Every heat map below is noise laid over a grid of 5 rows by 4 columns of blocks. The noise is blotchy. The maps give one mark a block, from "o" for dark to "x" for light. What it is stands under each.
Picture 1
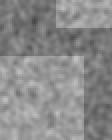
o o x x
o o o o
x x x o
x x x o
x x x o
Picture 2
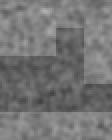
x x x x
x x o x
o o o x
o o o o
x x x x
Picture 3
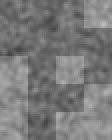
o o o x
o o o o
x o x o
x o o x
x o x x
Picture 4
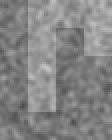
o x x x
o x o x
o x o o
o x o o
o o o o
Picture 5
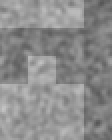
x x x o
o o o o
o x o o
x x x o
x x x o
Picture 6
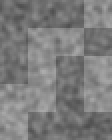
o o o x
o x x o
o x o x
x x o x
x o o o
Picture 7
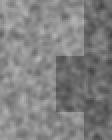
x x x o
x x x o
x x o o
x x o o
x x x o
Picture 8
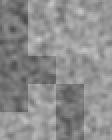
o x x x
o x x x
o o x x
o x o x
x x o x
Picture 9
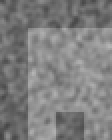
o o o o
o x x x
o x x x
o x x x
o x o x
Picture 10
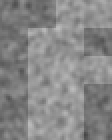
o o x x
o x x o
o x x x
o x x o
o x x o
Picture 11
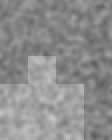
o o o o
o o o o
o x o o
x x x o
x x x o
